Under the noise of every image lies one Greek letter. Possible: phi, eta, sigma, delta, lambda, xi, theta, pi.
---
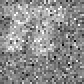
pi
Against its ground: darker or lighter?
lighter
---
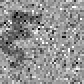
xi
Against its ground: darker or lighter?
darker
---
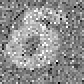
delta
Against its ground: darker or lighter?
lighter
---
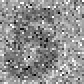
delta
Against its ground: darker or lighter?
darker
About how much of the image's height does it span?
nearly all
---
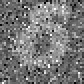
delta
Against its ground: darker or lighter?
lighter
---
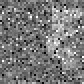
xi
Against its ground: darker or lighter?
lighter
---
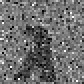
lambda
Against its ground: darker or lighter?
darker
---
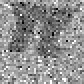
pi
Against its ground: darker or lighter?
darker
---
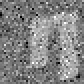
eta
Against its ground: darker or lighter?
lighter
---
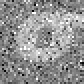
sigma
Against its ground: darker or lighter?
lighter
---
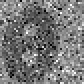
theta
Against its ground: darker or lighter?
darker
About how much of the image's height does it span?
nearly all
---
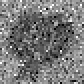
phi
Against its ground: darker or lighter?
darker
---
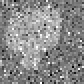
phi
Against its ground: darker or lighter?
lighter
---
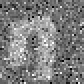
eta
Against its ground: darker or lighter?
lighter
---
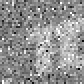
pi
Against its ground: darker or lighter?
lighter
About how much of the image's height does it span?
two thirds
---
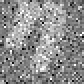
eta
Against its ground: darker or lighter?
lighter
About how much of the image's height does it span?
nearly all
